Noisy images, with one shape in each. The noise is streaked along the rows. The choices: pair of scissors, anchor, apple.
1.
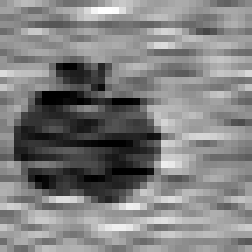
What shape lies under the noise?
apple
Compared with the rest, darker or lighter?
darker
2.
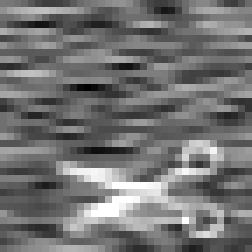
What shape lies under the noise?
pair of scissors
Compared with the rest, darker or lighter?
lighter
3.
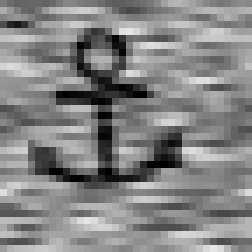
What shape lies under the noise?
anchor
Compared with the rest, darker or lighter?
darker
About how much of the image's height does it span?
two thirds
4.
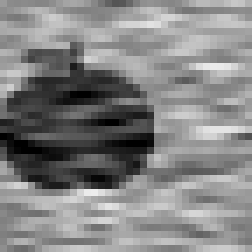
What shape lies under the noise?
apple
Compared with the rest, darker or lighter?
darker
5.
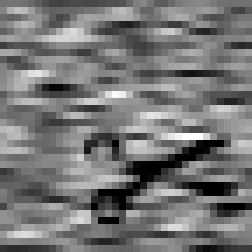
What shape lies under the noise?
pair of scissors
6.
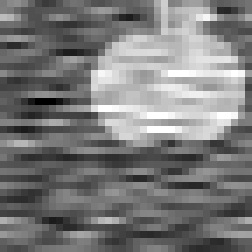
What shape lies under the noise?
apple
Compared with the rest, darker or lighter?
lighter
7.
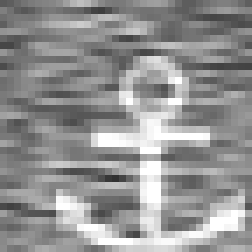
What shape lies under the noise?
anchor
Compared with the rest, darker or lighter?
lighter
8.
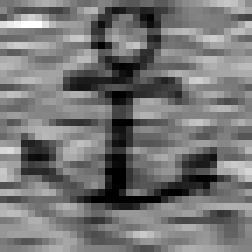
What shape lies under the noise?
anchor
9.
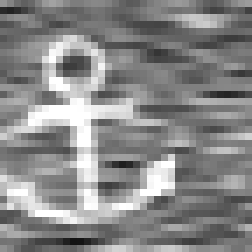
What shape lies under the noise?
anchor
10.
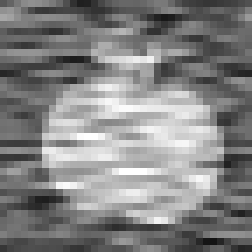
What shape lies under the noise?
apple
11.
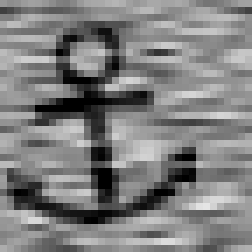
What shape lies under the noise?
anchor
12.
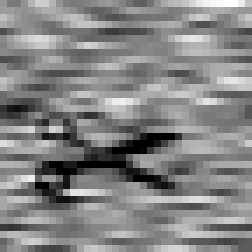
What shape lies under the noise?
pair of scissors
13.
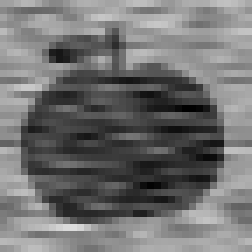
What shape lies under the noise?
apple
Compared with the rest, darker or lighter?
darker
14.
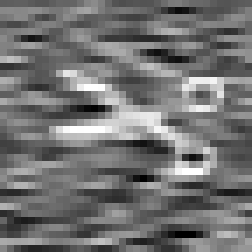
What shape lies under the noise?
pair of scissors
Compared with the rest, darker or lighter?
lighter
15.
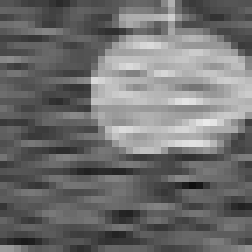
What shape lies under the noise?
apple
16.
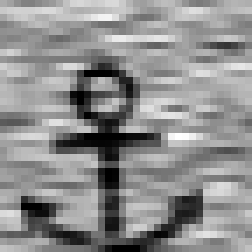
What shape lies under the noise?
anchor
